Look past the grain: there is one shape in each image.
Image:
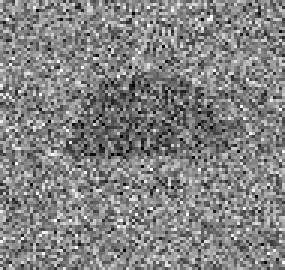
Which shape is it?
half disc
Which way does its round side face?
up
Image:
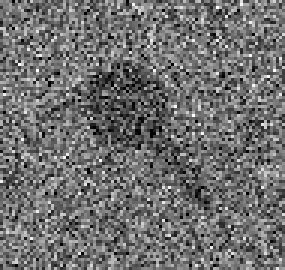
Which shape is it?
lollipop
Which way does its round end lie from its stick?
up and left
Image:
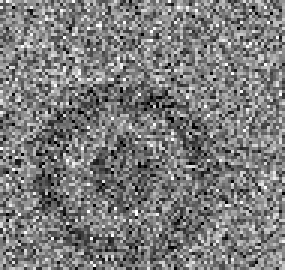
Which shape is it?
bullseye
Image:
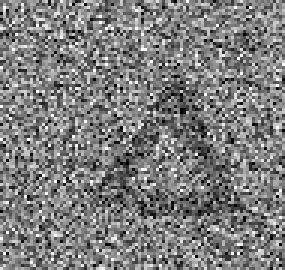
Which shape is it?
triangle frame
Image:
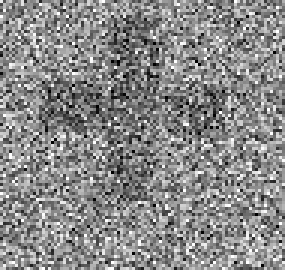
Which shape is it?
cross
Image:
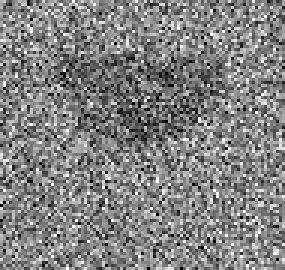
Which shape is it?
half disc
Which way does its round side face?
down
